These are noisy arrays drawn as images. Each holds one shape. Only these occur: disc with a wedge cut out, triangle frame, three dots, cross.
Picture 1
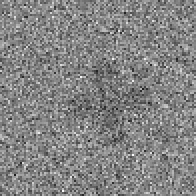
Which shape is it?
cross
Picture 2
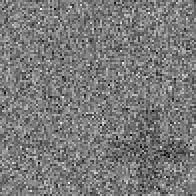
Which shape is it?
cross
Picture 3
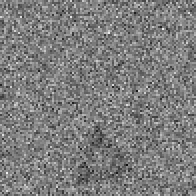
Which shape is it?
triangle frame
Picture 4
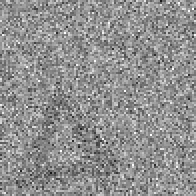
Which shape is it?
triangle frame
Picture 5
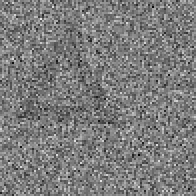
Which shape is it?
triangle frame
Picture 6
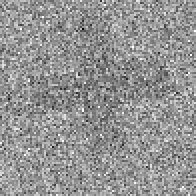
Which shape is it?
cross
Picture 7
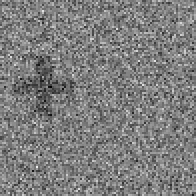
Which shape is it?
cross
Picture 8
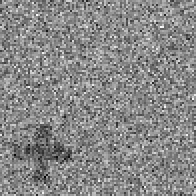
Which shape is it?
cross
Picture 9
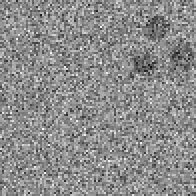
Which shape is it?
three dots
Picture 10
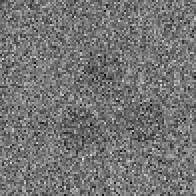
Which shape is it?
three dots
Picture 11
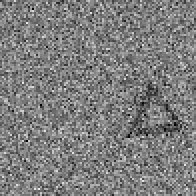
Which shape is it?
triangle frame
